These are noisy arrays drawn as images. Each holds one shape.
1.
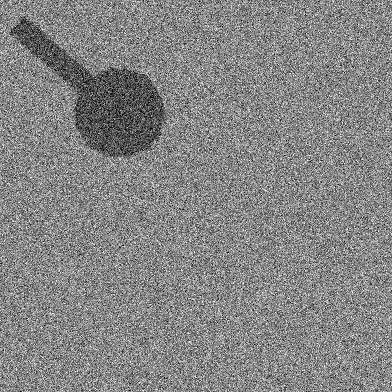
lollipop
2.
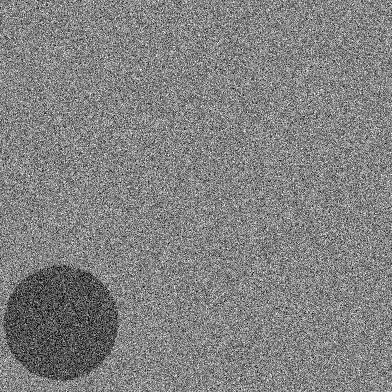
disc
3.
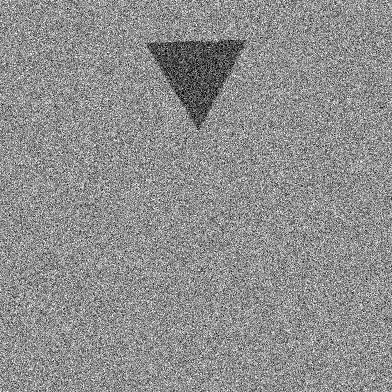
triangle
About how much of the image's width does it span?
a quarter
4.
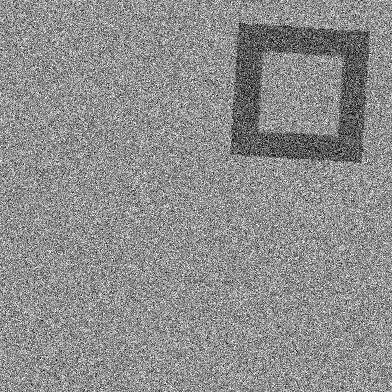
square frame
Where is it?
top right
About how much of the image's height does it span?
a third
